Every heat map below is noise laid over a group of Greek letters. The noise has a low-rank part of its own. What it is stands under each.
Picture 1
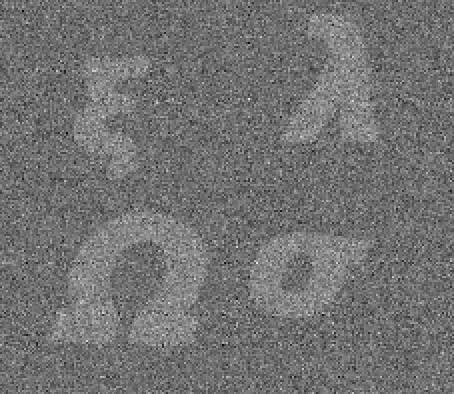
top left: xi; top right: lambda; bottom left: omega; bottom right: sigma
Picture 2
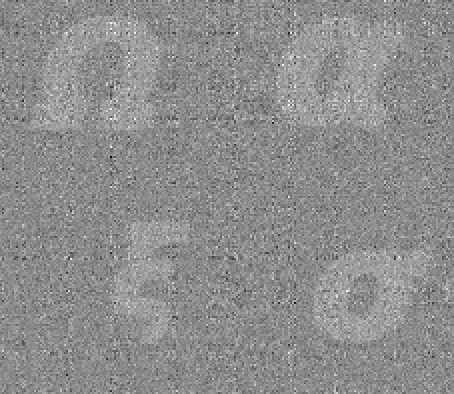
top left: omega; top right: alpha; bottom left: xi; bottom right: sigma
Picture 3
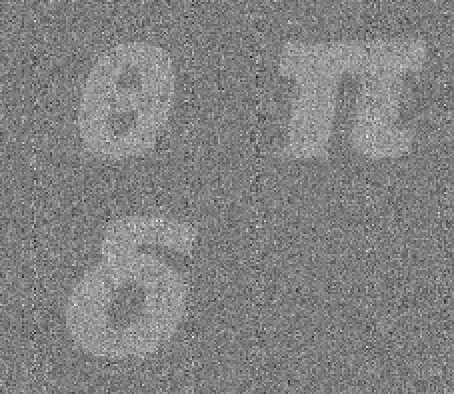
top left: theta; top right: pi; bottom left: delta
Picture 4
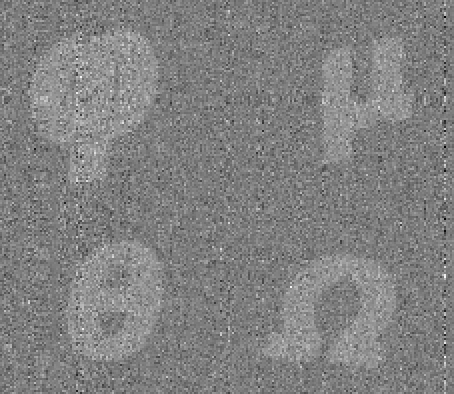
top left: phi; top right: mu; bottom left: theta; bottom right: omega
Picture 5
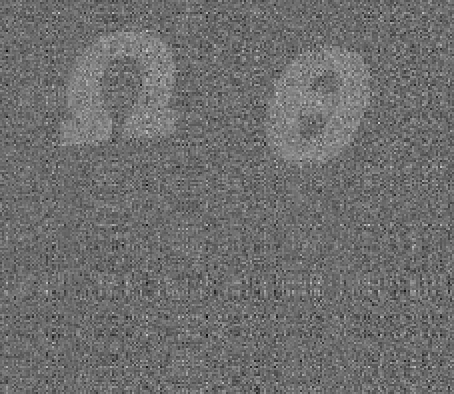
top left: omega; top right: theta
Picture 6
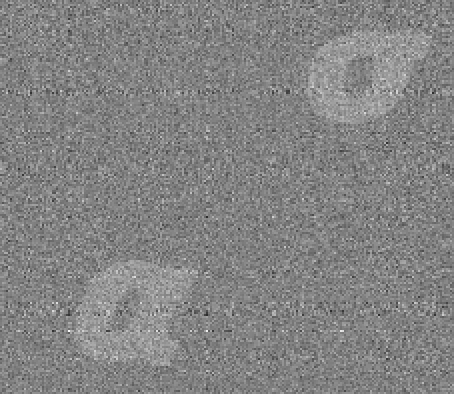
top right: sigma; bottom left: alpha
